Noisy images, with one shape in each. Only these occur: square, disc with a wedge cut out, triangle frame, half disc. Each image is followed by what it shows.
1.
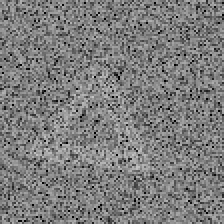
triangle frame
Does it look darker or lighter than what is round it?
lighter
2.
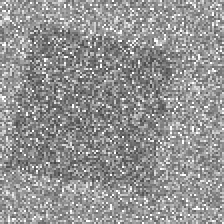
square
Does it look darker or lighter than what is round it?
darker
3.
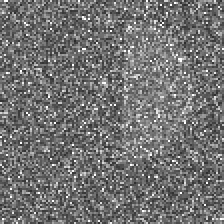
half disc
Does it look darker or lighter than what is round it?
lighter
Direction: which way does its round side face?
right
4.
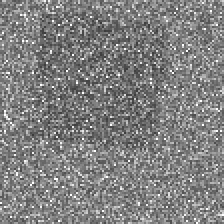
square
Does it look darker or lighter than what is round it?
darker
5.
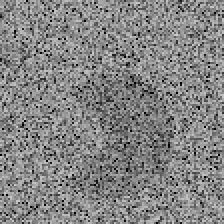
disc with a wedge cut out
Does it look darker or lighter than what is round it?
darker
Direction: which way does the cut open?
left
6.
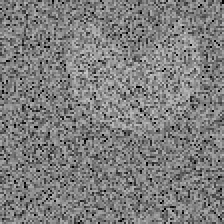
disc with a wedge cut out
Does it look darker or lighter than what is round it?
lighter
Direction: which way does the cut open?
up
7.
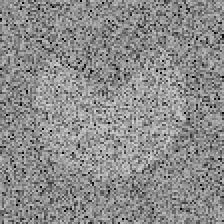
disc with a wedge cut out
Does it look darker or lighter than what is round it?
lighter
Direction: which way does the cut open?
up
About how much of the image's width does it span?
two thirds
